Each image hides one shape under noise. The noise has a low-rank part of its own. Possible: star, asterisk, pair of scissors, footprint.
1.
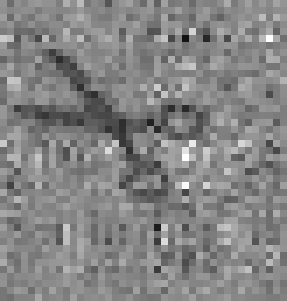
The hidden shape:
pair of scissors
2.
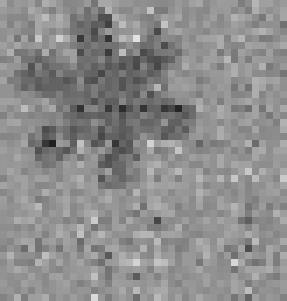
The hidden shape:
asterisk
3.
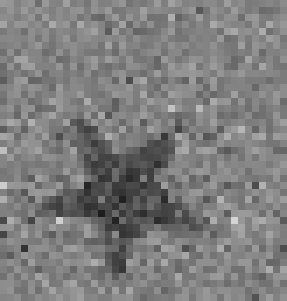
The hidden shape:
star
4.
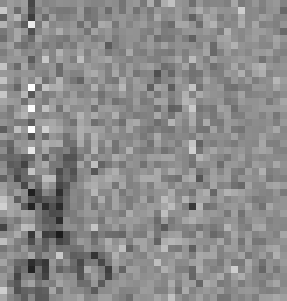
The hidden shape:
pair of scissors
